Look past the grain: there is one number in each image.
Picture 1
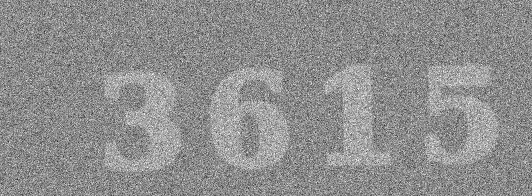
3615
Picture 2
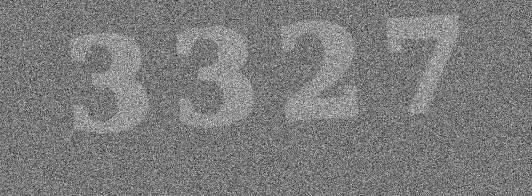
3327
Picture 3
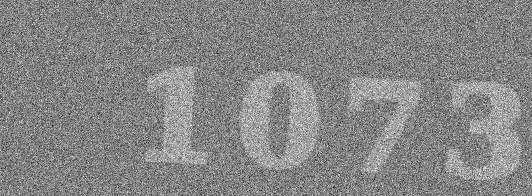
1073
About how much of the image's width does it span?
two thirds
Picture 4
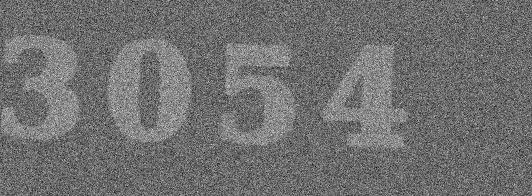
3054
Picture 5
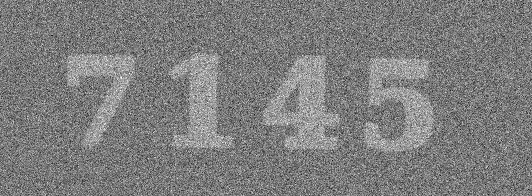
7145
